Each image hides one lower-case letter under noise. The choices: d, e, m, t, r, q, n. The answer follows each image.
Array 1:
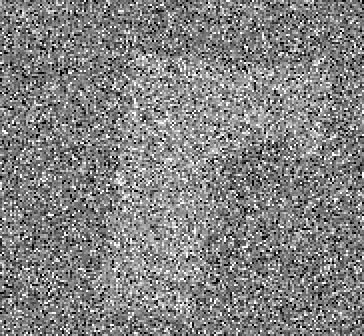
r
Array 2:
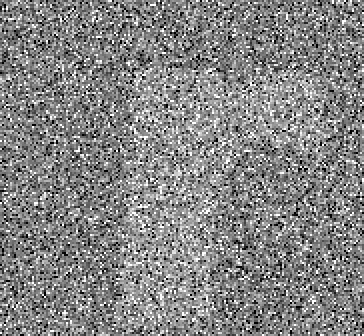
r
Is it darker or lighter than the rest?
lighter
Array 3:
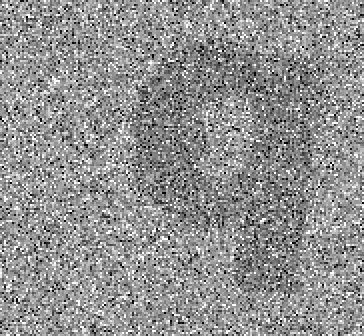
q
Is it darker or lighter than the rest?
darker
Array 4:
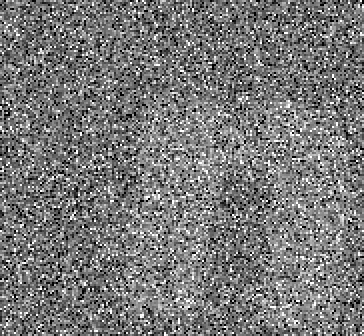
n
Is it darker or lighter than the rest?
lighter
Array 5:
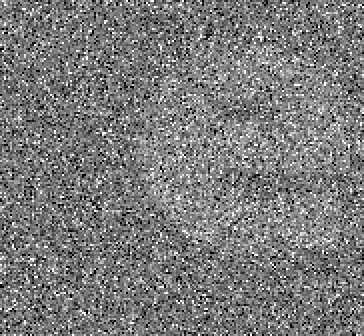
e
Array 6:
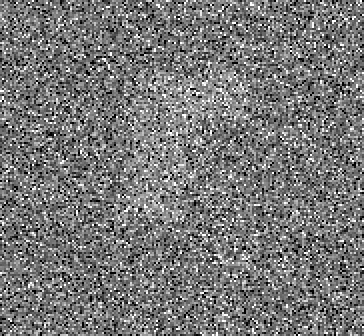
r
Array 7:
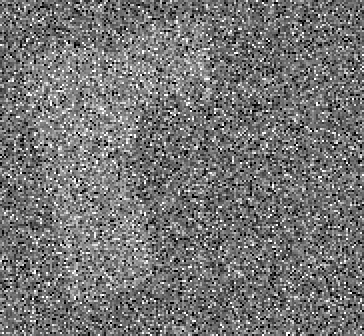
r
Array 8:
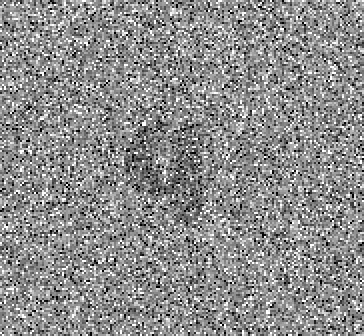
q
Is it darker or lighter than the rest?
darker
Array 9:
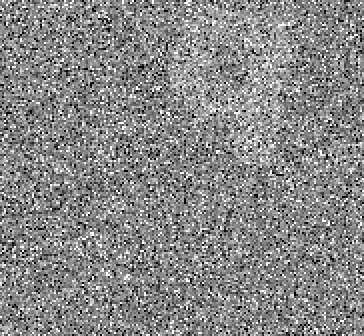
q
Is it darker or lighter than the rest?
lighter
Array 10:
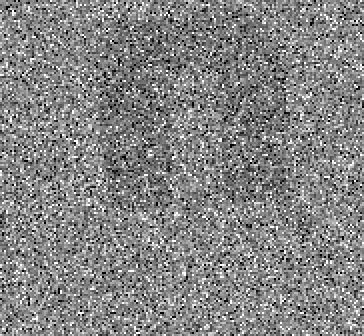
n
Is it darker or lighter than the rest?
darker
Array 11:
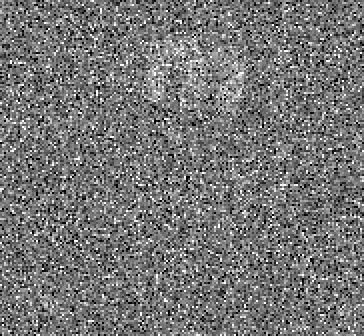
m
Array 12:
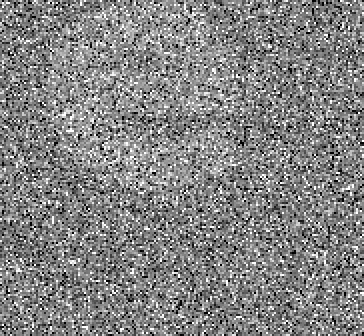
e
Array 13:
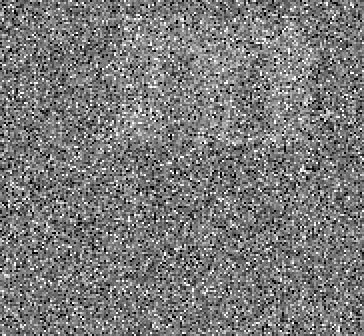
m
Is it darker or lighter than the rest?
lighter
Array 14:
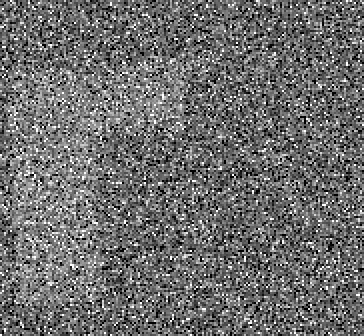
r
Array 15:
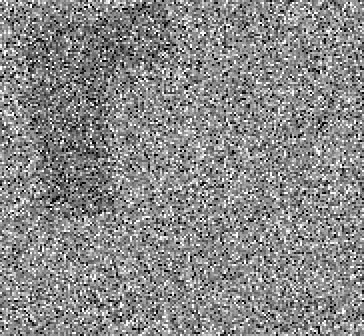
r
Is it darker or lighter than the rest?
darker
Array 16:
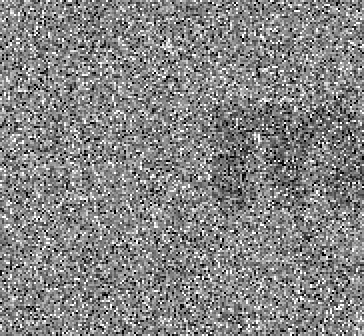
m
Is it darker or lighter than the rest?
darker
